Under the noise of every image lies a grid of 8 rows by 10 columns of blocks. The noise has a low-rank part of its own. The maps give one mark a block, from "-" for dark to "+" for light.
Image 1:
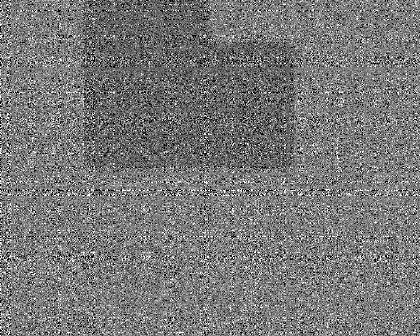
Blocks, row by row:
+ + - - - + + + + +
+ + - - - - - + + +
+ + - - - - - + + +
+ + - - - - - + + +
+ + + + + + + + + +
+ + + + + + + + + +
+ + + + + + + + + +
+ + + + + + + + + +
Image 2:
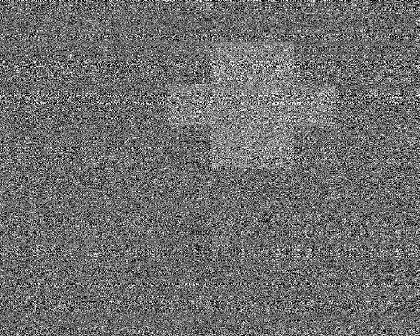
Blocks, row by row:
- - - - - - - - - -
- - - - - + + - - -
- - - - + + + + - -
- - - - - + + - - -
- - - - - - - - - -
- - - - - - - - - -
- - - - - - - - - -
- - - - - - - - - -
